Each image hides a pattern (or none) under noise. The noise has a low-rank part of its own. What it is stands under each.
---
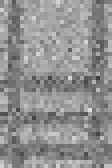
bands of rows crossing bands of columns
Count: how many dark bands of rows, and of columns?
3 and 2
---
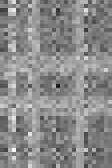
bands of rows crossing bands of columns
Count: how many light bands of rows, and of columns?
2 and 3
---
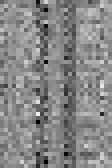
bands of columns
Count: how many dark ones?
2
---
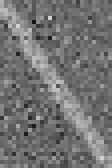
a diagonal band
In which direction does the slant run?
top left to bottom right
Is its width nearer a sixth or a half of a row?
a sixth
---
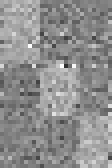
blocks along the diagonal
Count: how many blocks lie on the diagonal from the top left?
3
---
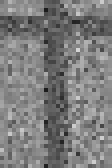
bands of rows crossing bands of columns
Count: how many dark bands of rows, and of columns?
1 and 1
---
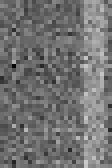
one band of columns
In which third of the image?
right
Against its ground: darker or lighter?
lighter
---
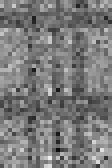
bands of rows crossing bands of columns
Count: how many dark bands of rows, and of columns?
2 and 3
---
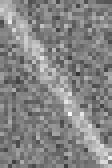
a diagonal band
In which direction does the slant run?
top left to bottom right
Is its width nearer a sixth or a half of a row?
a sixth
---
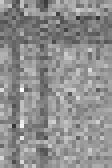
bands of rows crossing bands of columns
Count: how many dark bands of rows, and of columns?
1 and 2
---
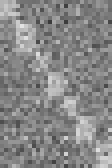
blocks along the diagonal
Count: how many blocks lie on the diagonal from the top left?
7
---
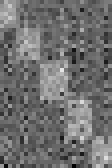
blocks along the diagonal
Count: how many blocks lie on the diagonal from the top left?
5
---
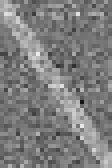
a diagonal band
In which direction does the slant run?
top left to bottom right
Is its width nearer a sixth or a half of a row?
a sixth
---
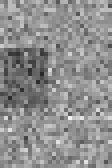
one block
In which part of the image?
middle left
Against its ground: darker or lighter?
darker
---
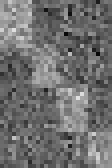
blocks along the diagonal
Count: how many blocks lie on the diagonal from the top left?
4
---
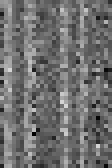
bands of columns
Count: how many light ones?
4
